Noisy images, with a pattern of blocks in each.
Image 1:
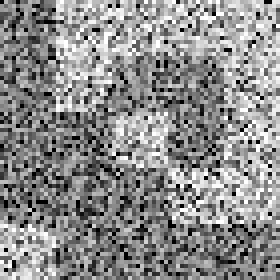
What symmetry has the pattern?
mirrored about the diagonal from the bottom left
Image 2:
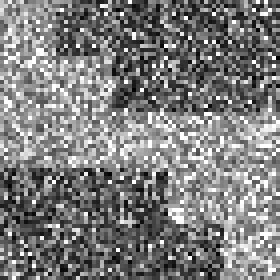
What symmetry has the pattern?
the same after a half turn
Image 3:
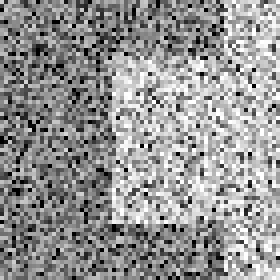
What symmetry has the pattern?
top and bottom mirror each other
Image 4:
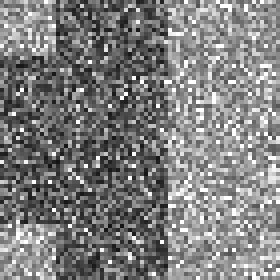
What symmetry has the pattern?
top and bottom mirror each other
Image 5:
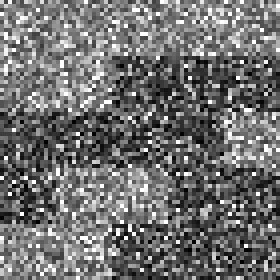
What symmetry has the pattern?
no symmetry
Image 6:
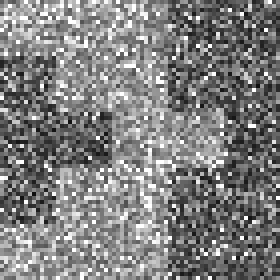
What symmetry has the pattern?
top and bottom mirror each other
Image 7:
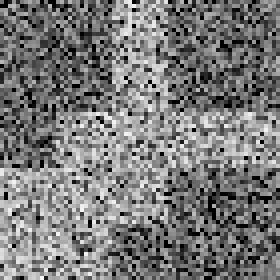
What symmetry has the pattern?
mirrored about the diagonal from the bottom left
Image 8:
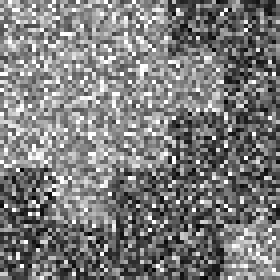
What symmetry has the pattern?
mirrored about the diagonal from the top left
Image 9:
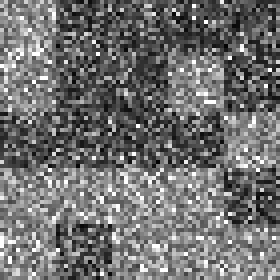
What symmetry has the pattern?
no symmetry
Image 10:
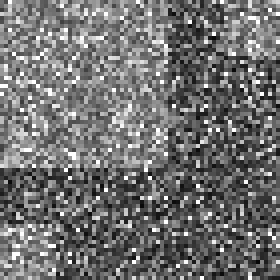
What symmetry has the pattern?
mirrored about the diagonal from the top left
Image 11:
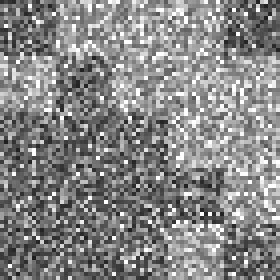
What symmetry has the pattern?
mirrored about the diagonal from the bottom left
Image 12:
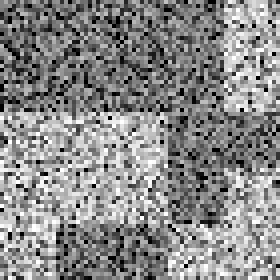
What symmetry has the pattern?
no symmetry
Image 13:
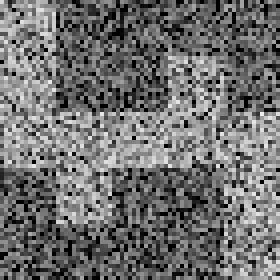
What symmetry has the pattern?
the same after a half turn
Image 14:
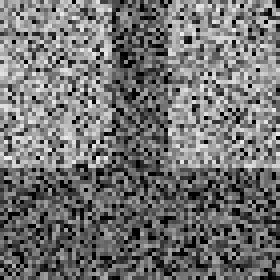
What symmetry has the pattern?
left and right mirror each other
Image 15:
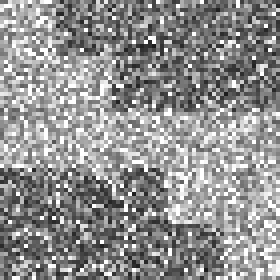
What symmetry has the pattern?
the same after a half turn
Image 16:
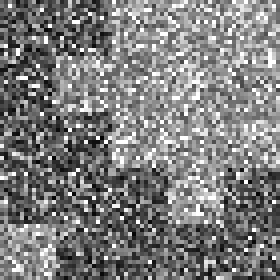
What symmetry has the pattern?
mirrored about the diagonal from the bottom left
